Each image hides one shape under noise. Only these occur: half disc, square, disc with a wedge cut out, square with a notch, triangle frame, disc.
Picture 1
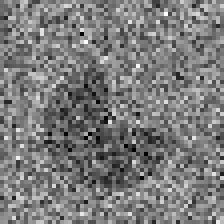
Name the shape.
disc with a wedge cut out
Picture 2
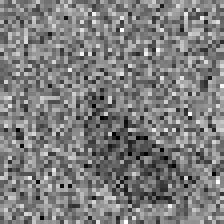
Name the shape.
half disc
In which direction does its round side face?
down and left
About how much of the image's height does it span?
half
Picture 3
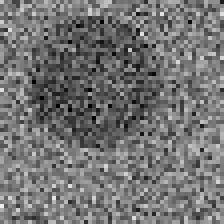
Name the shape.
disc
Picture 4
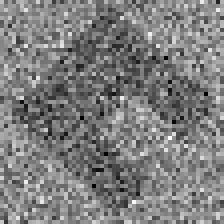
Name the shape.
square with a notch
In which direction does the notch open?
down and right
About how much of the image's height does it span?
nearly all
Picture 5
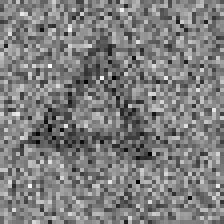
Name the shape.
triangle frame
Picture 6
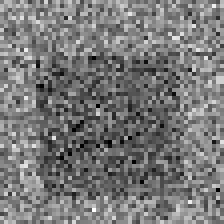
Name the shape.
square
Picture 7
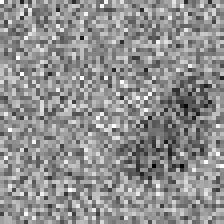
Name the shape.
half disc
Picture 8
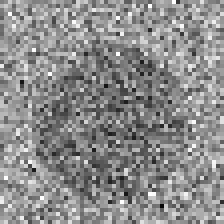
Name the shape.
disc
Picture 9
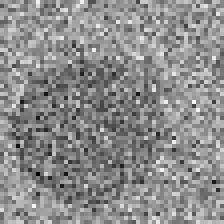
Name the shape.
disc
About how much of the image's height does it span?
two thirds
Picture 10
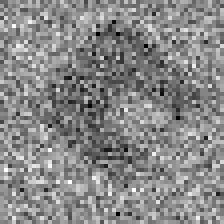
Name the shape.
square with a notch
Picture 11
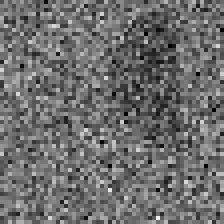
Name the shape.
half disc
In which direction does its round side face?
left
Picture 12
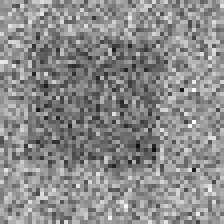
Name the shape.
square
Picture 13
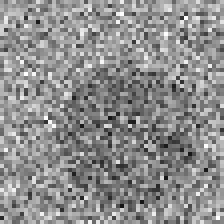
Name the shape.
disc
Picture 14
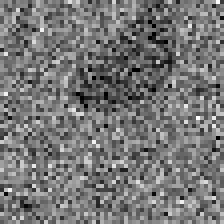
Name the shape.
half disc
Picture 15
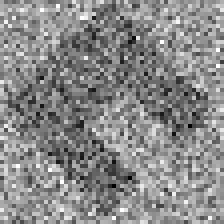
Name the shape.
square with a notch
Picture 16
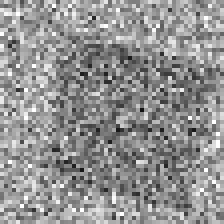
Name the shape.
square
